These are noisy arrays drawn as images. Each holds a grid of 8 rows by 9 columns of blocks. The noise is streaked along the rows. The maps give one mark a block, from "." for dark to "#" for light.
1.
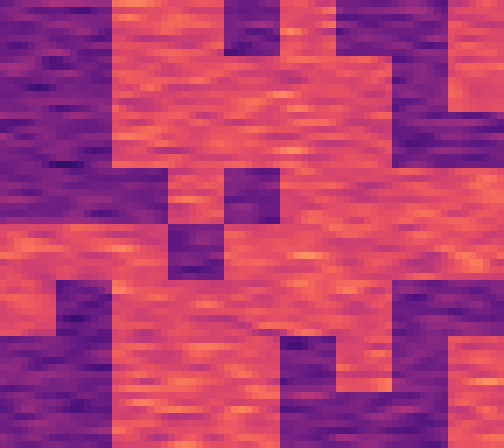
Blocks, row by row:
. . # # . # . . #
. . # # # # # . #
. . # # # # # . .
. . . # . # # # #
# # # . # # # # #
# . # # # # # . .
. . # # # . # . #
. . # # # . . . #
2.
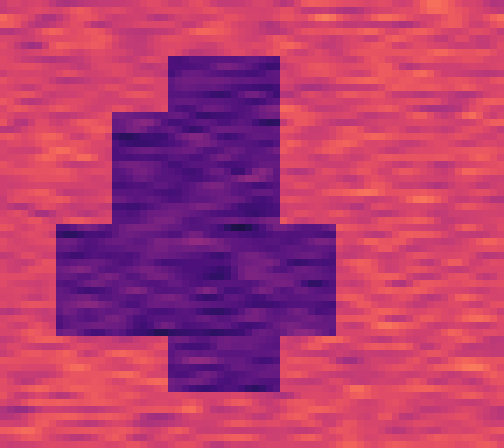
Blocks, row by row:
# # # # # # # # #
# # # . . # # # #
# # . . . # # # #
# # . . . # # # #
# . . . . . # # #
# . . . . . # # #
# # # . . # # # #
# # # # # # # # #
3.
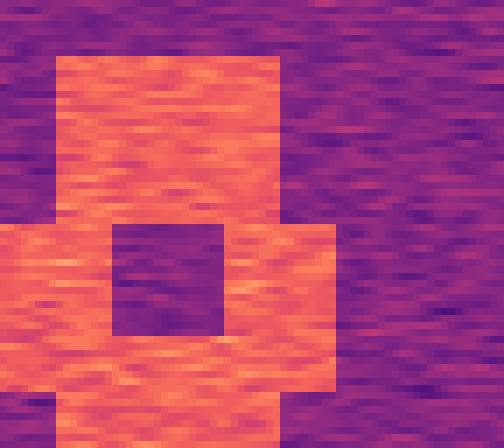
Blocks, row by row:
. . . . . . . . .
. # # # # . . . .
. # # # # . . . .
. # # # # . . . .
# # . . # # . . .
# # . . # # . . .
# # # # # # . . .
. # # # # . . . .
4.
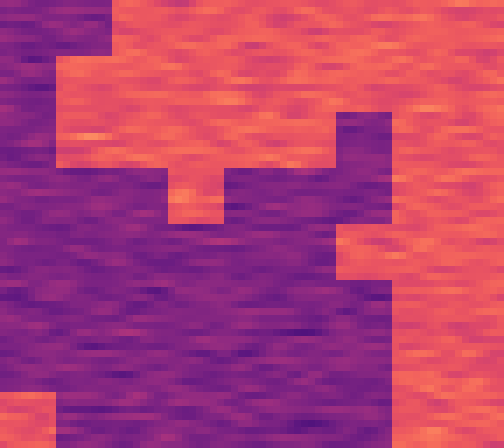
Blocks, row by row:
. . # # # # # # #
. # # # # # # # #
. # # # # # . # #
. . . # . . . # #
. . . . . . # # #
. . . . . . . # #
. . . . . . . # #
# . . . . . . # #
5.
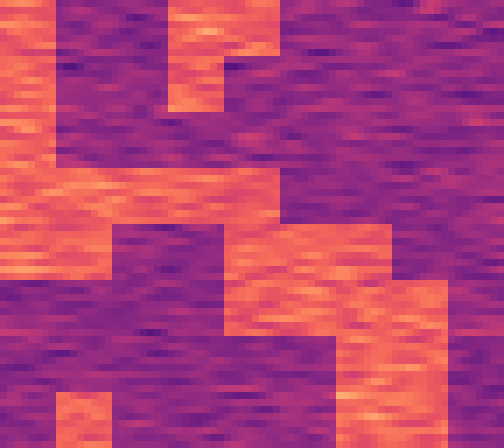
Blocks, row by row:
# . . # # . . . .
# . . # . . . . .
# . . . . . . . .
# # # # # . . . .
# # . . # # # . .
. . . . # # # # .
. . . . . . # # .
. # . . . . # # .
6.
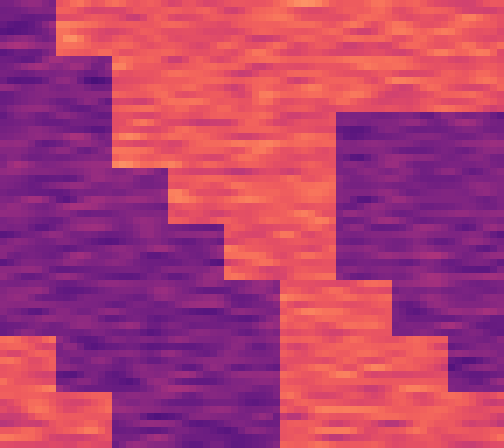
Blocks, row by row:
. # # # # # # # #
. . # # # # # # #
. . # # # # . . .
. . . # # # . . .
. . . . # # . . .
. . . . . # # . .
# . . . . # # # .
# # . . . # # # #
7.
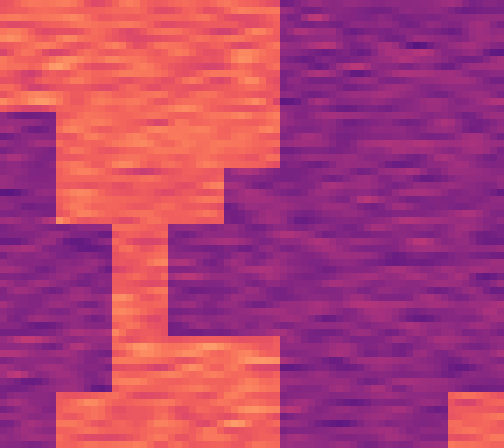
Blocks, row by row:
# # # # # . . . .
# # # # # . . . .
. # # # # . . . .
. # # # . . . . .
. . # . . . . . .
. . # . . . . . .
. . # # # . . . .
. # # # # . . . #
